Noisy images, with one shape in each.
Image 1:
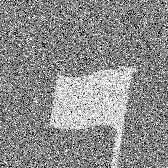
light flag
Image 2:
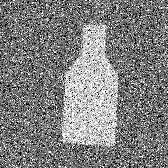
light bottle
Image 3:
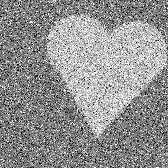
light heart
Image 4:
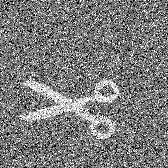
light pair of scissors
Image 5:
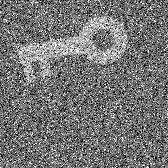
light key
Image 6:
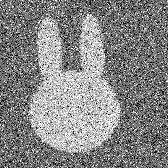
light rabbit's head
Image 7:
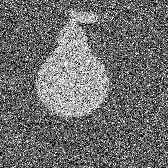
light pear
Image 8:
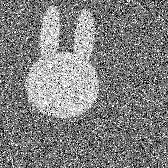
light rabbit's head
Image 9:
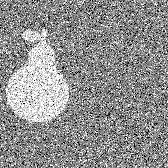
light pear
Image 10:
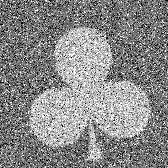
light club
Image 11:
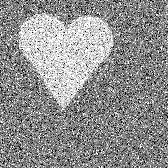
light heart
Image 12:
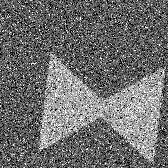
light bow tie
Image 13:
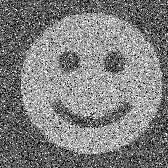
light smiling face
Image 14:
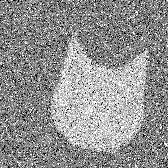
light cat's head
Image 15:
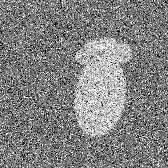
light footprint
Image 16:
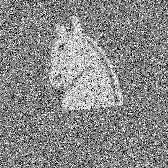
light chess knight
